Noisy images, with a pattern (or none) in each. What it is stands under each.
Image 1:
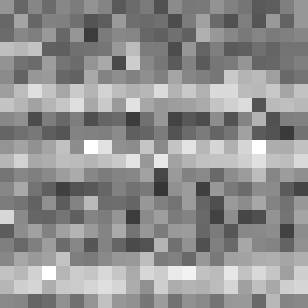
bands of rows
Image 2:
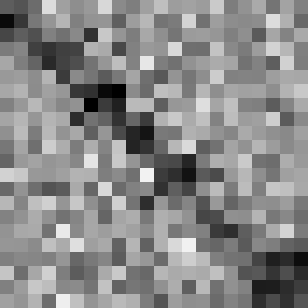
blocks along the diagonal
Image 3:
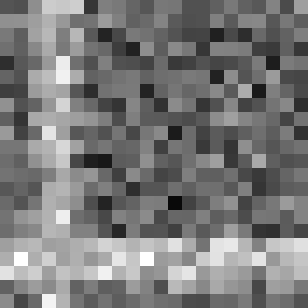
bands of rows crossing bands of columns
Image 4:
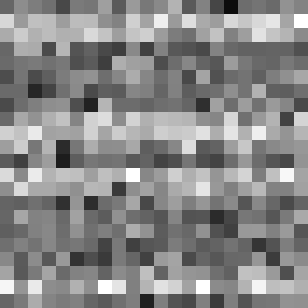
bands of rows
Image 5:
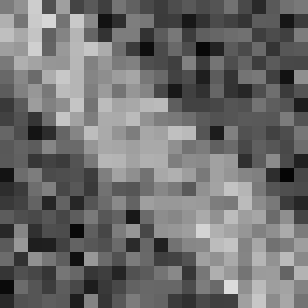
a diagonal band
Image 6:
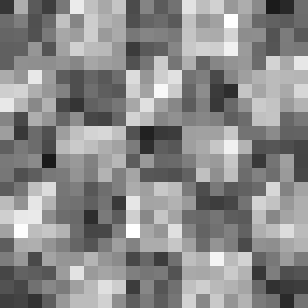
a checkerboard
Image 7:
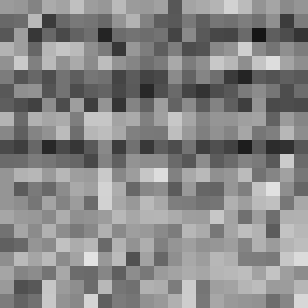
bands of rows
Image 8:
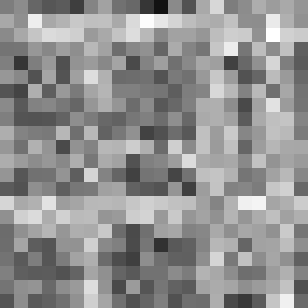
bands of rows crossing bands of columns
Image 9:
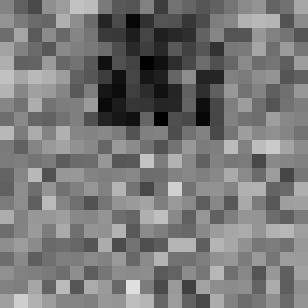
one block
